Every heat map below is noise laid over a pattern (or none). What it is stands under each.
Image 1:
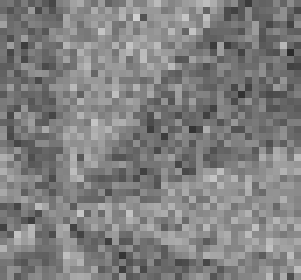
spokes from one point
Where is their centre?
bottom left
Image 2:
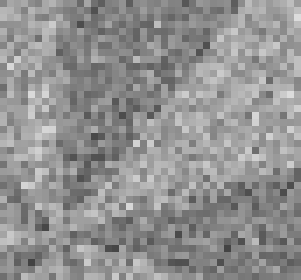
spokes from one point
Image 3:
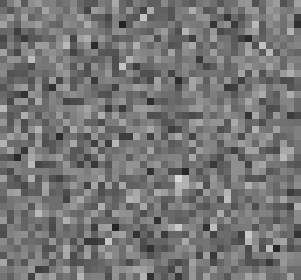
only noise
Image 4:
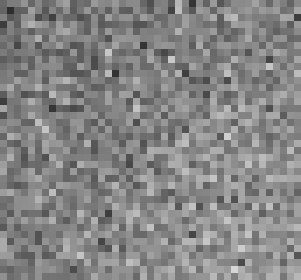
a smooth slope
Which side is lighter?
bottom right
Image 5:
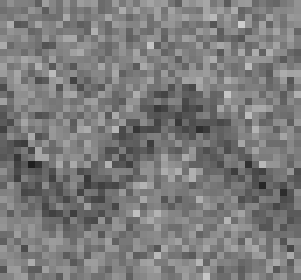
a wavy band
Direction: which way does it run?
left to right
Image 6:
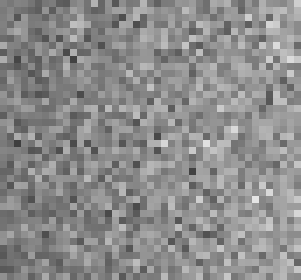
a smooth slope
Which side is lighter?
right
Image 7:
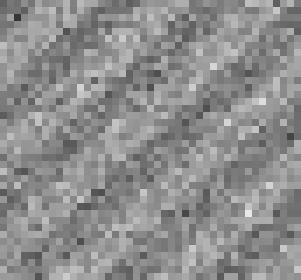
diagonal stripes
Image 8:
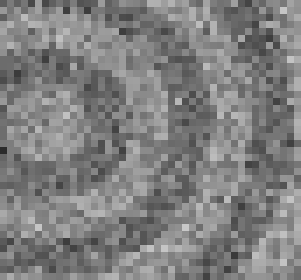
rings round one point
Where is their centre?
middle left
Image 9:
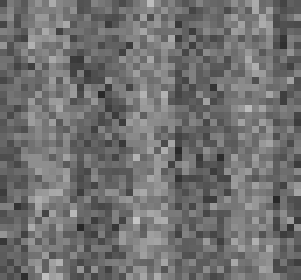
vertical stripes
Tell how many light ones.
3
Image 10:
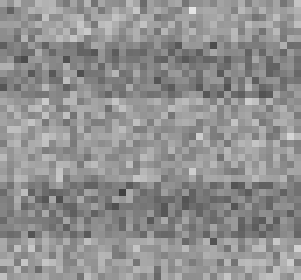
horizontal stripes
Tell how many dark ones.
2
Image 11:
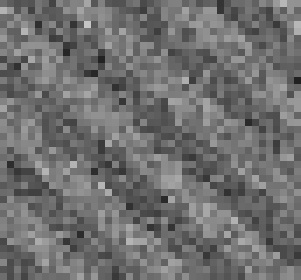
diagonal stripes
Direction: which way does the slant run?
top left to bottom right
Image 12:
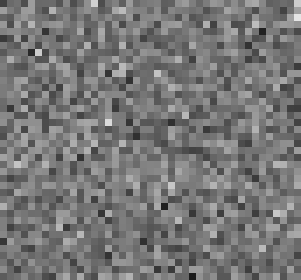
only noise
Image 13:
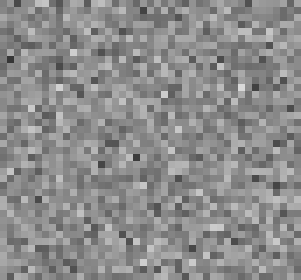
only noise
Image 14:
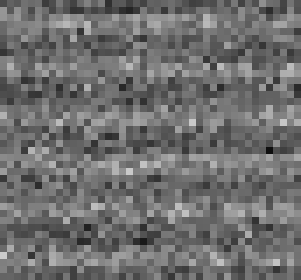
horizontal stripes
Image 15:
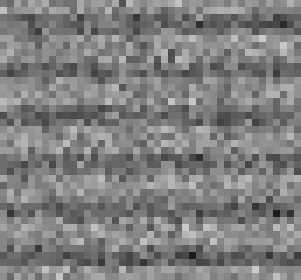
horizontal stripes
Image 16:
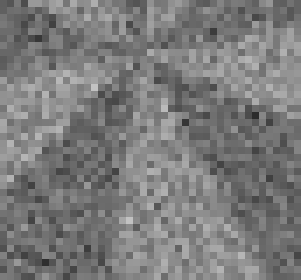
spokes from one point
